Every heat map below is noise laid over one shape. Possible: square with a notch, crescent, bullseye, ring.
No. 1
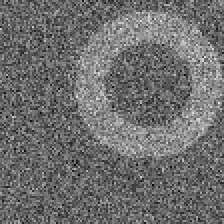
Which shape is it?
ring
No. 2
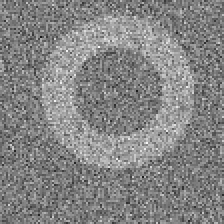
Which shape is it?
ring
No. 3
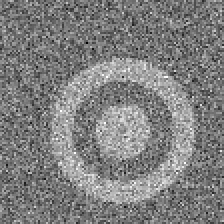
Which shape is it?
bullseye
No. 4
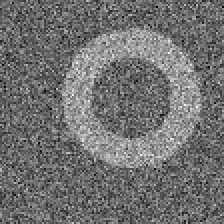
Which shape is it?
ring
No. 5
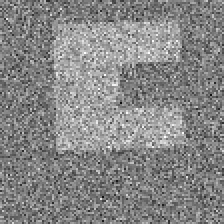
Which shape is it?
square with a notch
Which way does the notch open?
right
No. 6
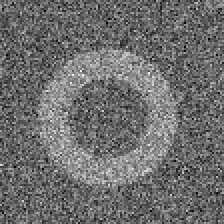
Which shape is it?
ring
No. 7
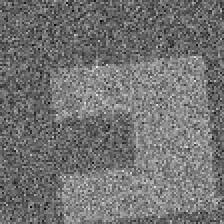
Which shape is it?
square with a notch
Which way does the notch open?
left
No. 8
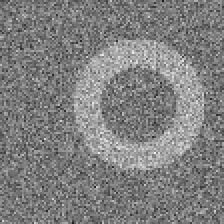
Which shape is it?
ring
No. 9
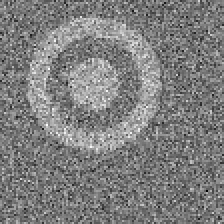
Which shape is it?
bullseye
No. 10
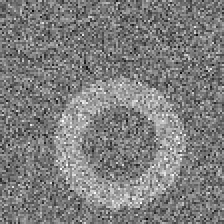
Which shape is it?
ring
